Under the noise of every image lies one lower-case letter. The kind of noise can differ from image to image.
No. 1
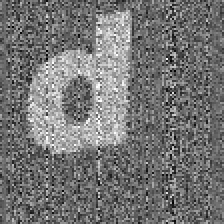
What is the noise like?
columns of uneven size
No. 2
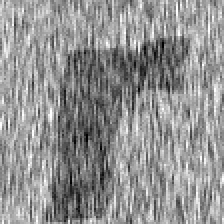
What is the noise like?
streaked along the columns
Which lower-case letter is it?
r
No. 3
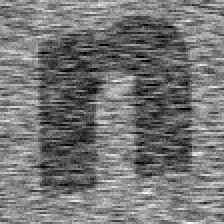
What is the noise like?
streaked along the rows
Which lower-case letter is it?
n
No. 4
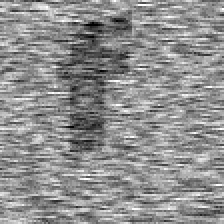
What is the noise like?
streaked along the rows
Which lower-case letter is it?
f
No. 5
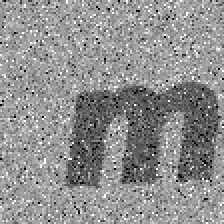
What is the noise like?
heavy tails
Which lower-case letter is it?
m
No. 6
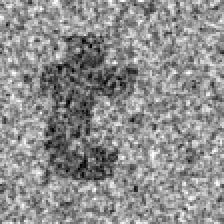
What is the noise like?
blotchy
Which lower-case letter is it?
t
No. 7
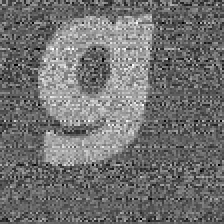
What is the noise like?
rows of uneven size
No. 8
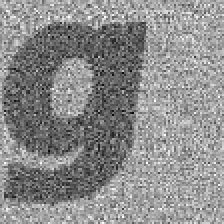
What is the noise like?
low rank plus noise
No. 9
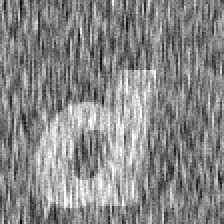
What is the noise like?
streaked along the columns
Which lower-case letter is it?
d
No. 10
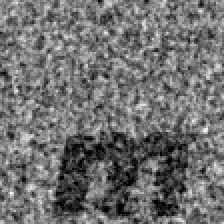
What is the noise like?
blotchy
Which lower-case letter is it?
m
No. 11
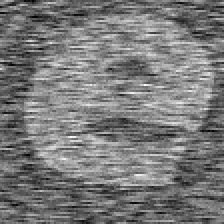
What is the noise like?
streaked along the rows
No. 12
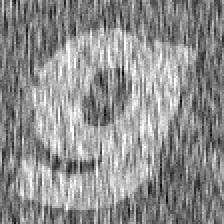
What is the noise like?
streaked along the columns
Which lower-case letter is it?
g
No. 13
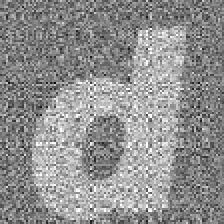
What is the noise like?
low rank plus noise
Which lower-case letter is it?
d
